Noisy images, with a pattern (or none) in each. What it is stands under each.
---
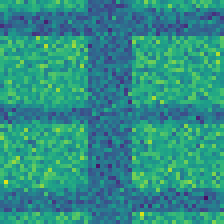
bands of rows crossing bands of columns
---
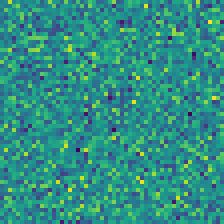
only noise
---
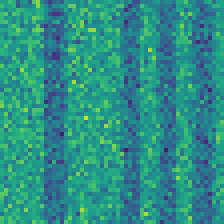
bands of columns
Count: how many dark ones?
4
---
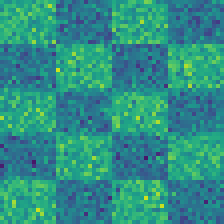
a checkerboard
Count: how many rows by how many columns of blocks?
5 by 4
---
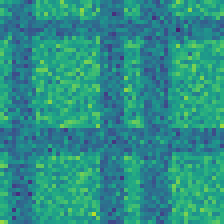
bands of rows crossing bands of columns
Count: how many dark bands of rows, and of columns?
2 and 3
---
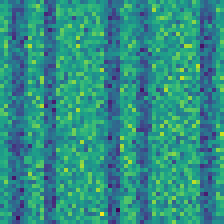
bands of columns
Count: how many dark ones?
5
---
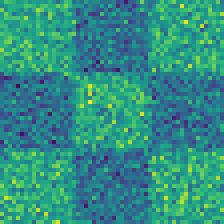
a checkerboard
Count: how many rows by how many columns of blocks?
3 by 3
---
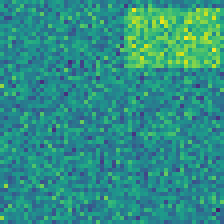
one block
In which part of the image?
top right
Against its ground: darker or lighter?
lighter
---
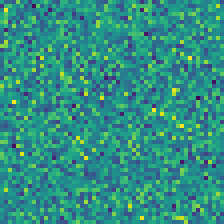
only noise
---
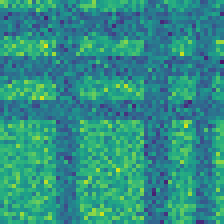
bands of rows crossing bands of columns
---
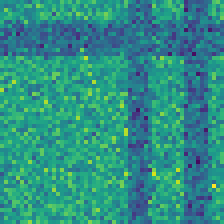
bands of rows crossing bands of columns
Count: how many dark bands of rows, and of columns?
1 and 2
